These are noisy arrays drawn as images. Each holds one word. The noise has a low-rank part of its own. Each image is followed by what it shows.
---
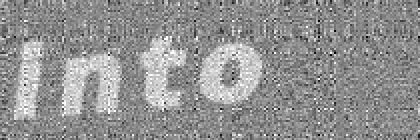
into
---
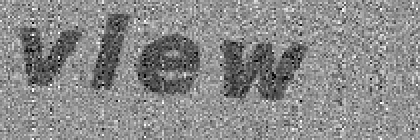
view
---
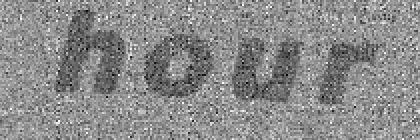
hour
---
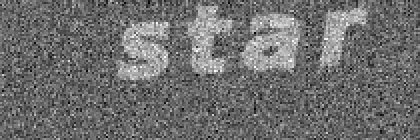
star
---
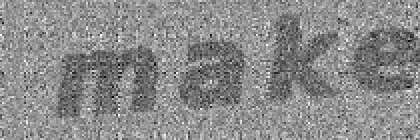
make
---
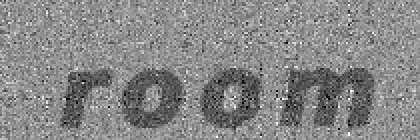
room
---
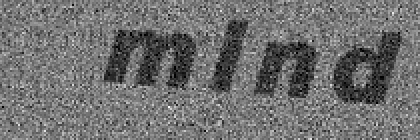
mind
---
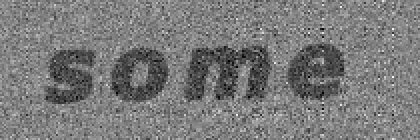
some
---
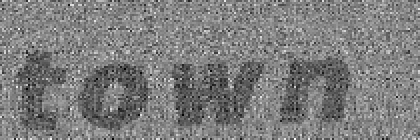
town
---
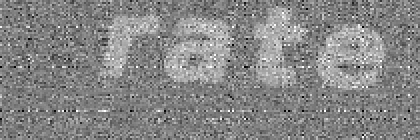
rate
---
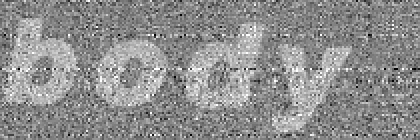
body
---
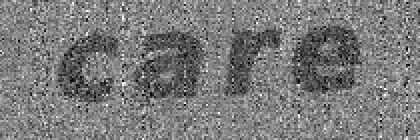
care
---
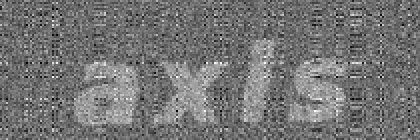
axis
